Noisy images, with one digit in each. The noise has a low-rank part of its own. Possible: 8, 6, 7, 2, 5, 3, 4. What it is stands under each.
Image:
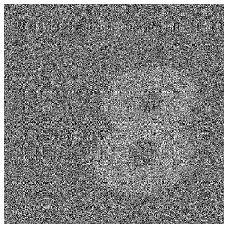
8
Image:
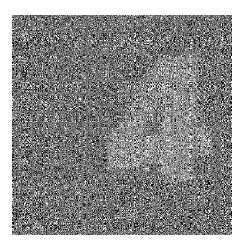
4
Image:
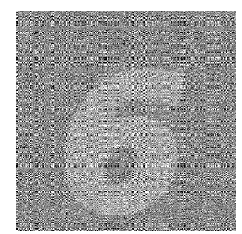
6
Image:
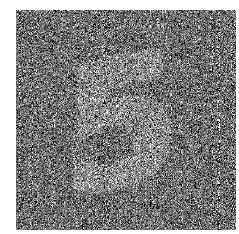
5
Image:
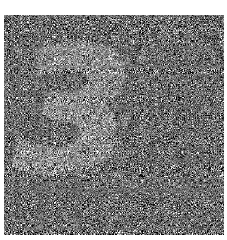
3
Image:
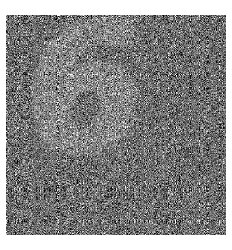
6
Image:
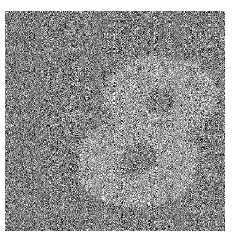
8
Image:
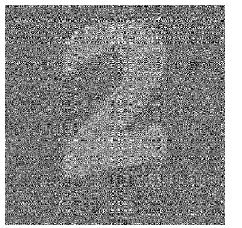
2
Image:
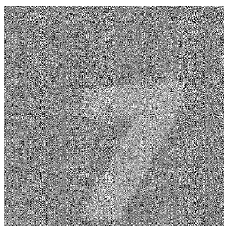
7
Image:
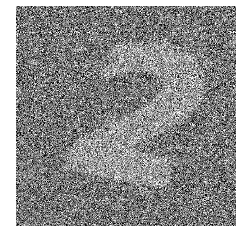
2
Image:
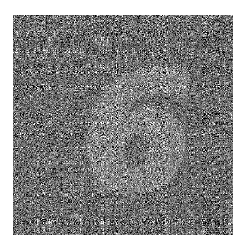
6
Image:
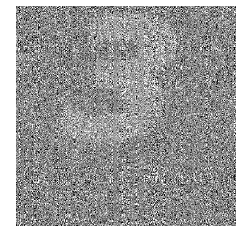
3
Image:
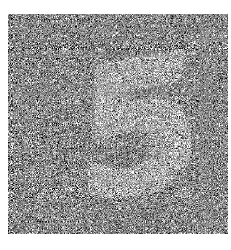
5
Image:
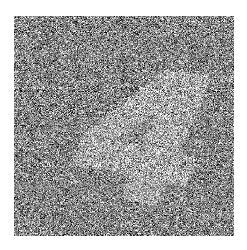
4
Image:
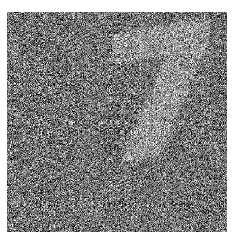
7
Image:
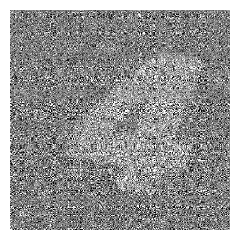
4
